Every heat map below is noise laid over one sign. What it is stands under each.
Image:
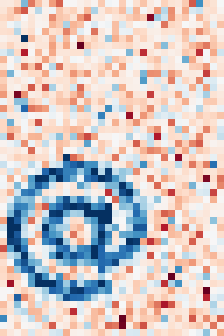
at sign
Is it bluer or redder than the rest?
bluer
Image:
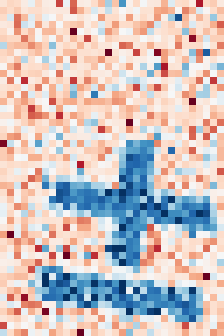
plus-minus sign
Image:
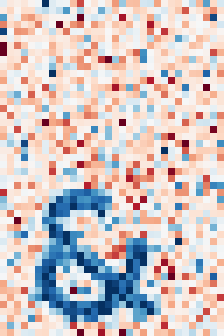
ampersand
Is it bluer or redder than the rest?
bluer
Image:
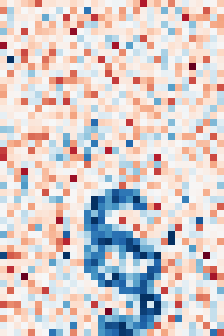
section sign
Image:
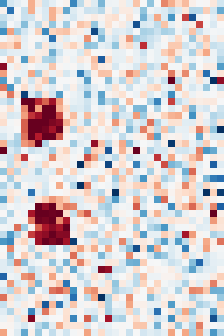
colon
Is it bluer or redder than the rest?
redder
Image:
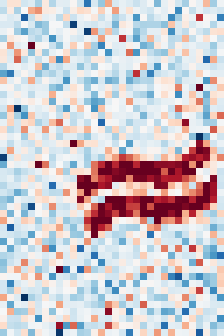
approximately sign
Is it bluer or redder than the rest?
redder
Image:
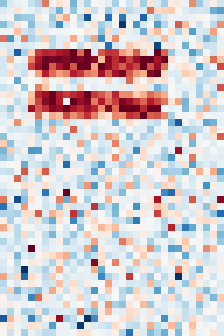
equals sign
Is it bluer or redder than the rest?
redder
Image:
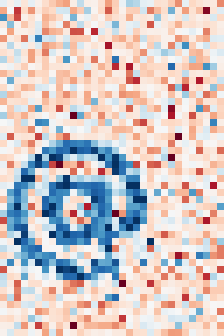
at sign
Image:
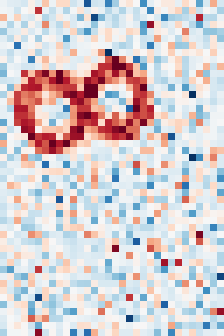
infinity sign
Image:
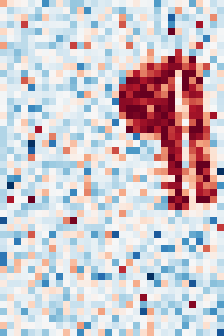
pilcrow
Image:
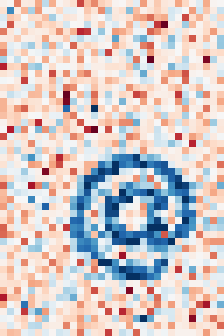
at sign
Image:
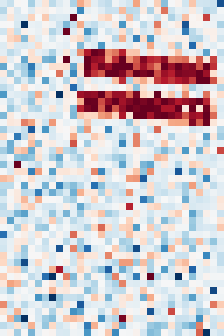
equals sign
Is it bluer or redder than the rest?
redder
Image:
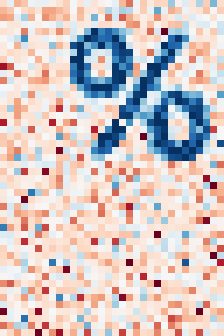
percent sign
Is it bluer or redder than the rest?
bluer
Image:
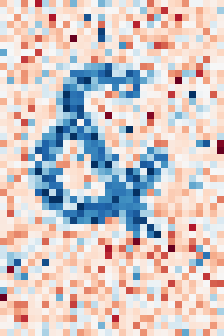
ampersand
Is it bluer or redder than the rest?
bluer
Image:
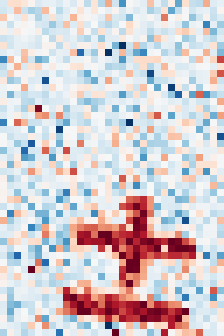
plus-minus sign
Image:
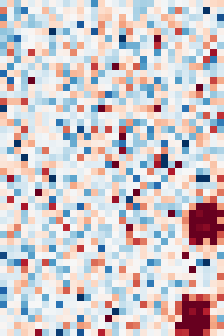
colon
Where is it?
bottom right
